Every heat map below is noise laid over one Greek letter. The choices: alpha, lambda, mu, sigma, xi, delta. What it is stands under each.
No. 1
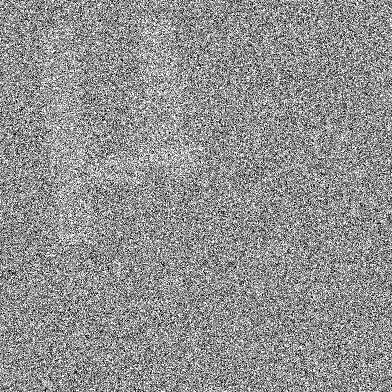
mu
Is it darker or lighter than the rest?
lighter
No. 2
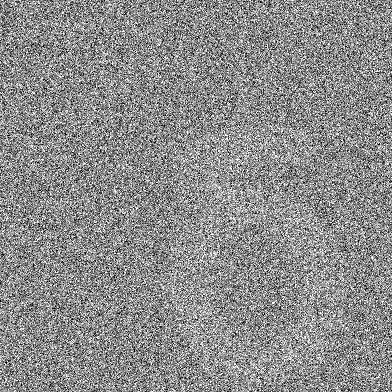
delta
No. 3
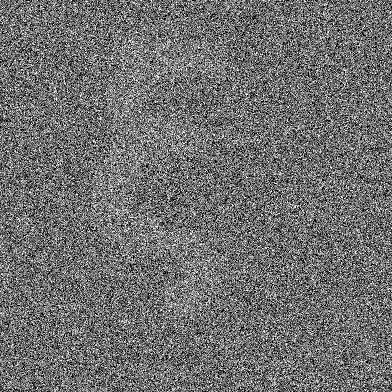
xi
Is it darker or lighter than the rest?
lighter
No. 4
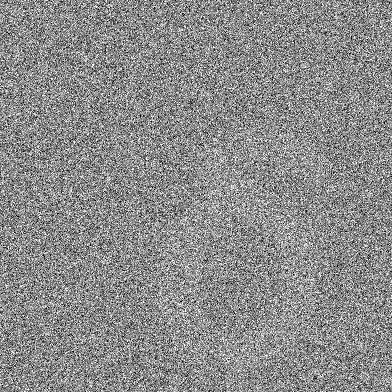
delta
